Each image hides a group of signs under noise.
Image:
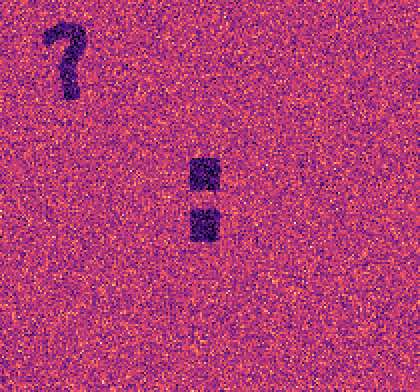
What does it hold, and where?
top left: dark question mark; centre: dark colon
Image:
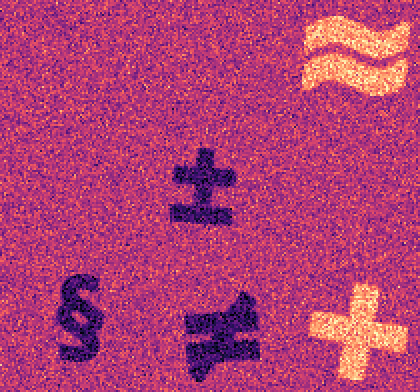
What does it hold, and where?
top right: light approximately sign; centre: dark plus-minus sign; bottom left: dark section sign; bottom middle: dark not-equal sign; bottom right: light plus sign
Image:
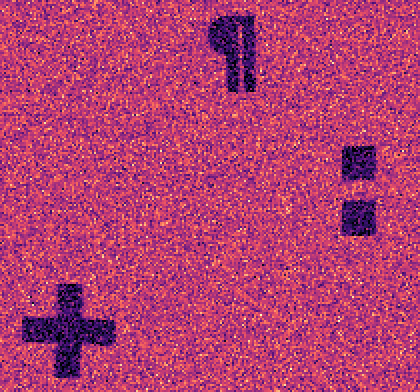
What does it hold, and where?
top middle: dark pilcrow; middle right: dark colon; bottom left: dark plus sign
